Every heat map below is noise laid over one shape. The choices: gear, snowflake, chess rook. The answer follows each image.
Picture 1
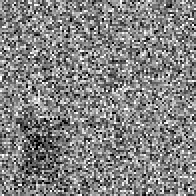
chess rook
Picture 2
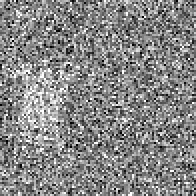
chess rook
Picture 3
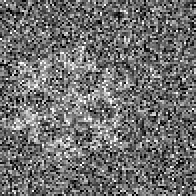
snowflake
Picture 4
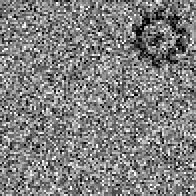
gear
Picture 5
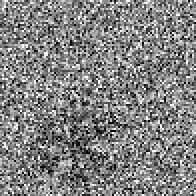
snowflake
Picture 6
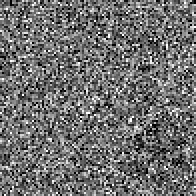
snowflake
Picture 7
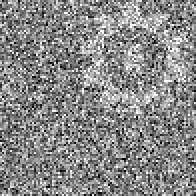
gear
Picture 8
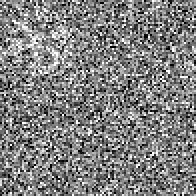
snowflake
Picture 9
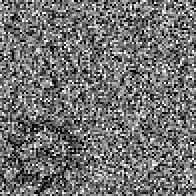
gear
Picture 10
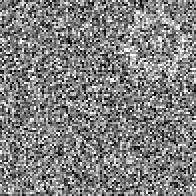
gear
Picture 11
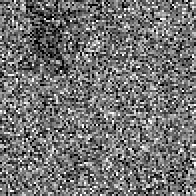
chess rook
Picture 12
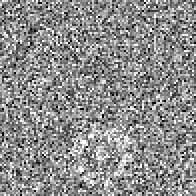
gear
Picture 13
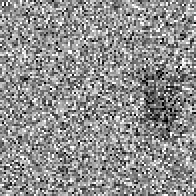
chess rook
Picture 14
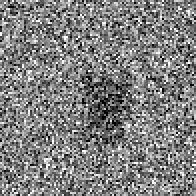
chess rook
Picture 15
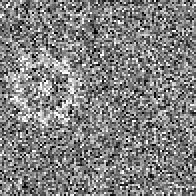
gear
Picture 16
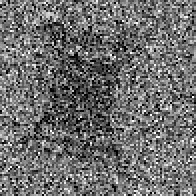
chess rook
